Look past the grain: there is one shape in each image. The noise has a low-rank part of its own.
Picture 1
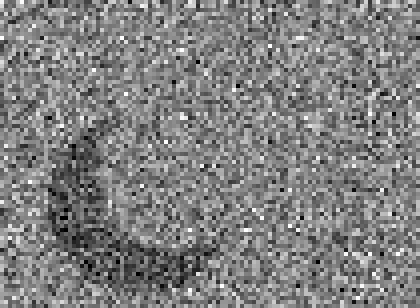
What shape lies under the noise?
crescent
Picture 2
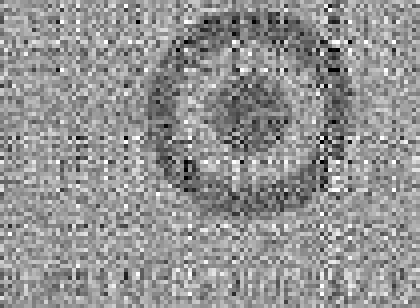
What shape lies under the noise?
bullseye
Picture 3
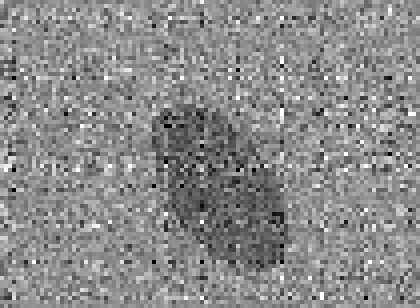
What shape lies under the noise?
ellipse
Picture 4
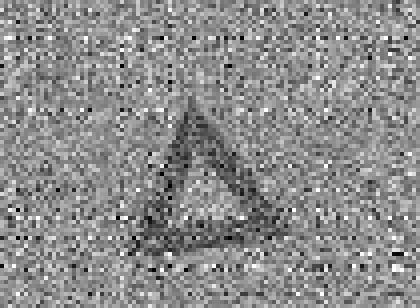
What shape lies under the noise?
triangle frame
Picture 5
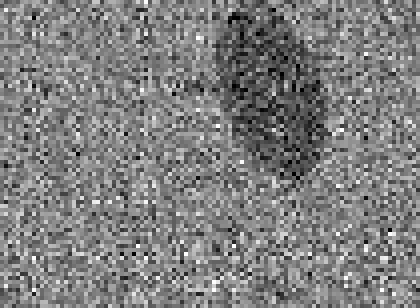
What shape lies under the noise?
ellipse
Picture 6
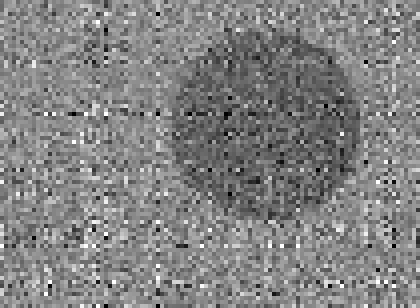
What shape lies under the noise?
disc
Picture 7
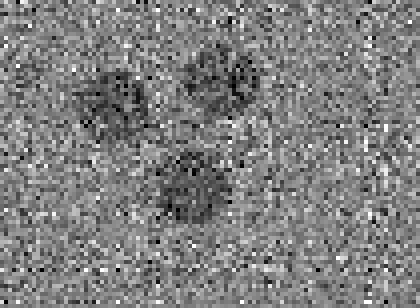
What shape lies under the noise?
three dots
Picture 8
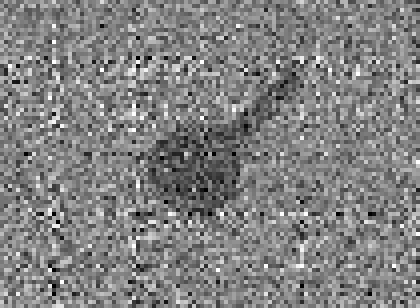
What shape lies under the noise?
lollipop
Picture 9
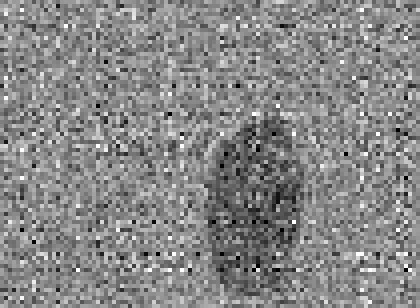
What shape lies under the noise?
ellipse
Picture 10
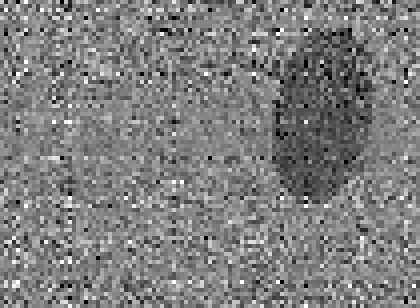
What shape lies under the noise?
ellipse
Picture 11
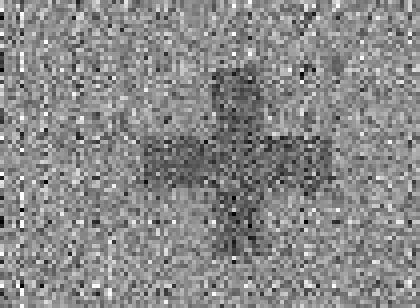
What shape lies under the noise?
cross
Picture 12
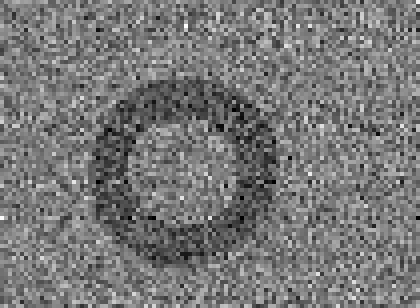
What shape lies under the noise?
ring
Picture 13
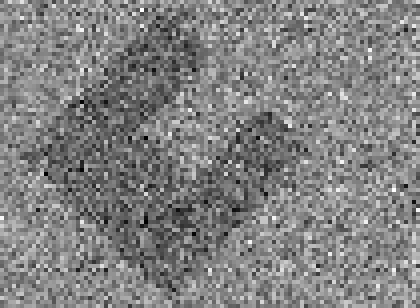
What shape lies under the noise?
square with a notch
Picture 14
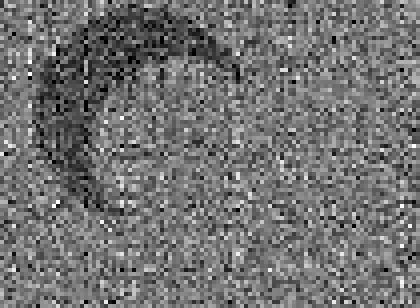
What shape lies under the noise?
crescent
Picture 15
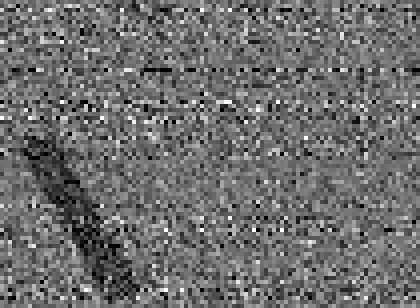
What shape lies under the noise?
bar
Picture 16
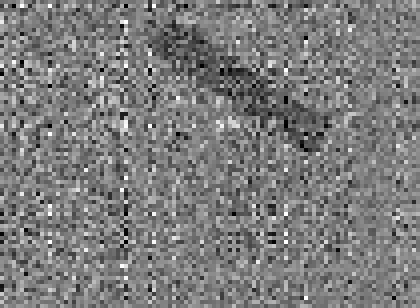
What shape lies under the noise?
bar
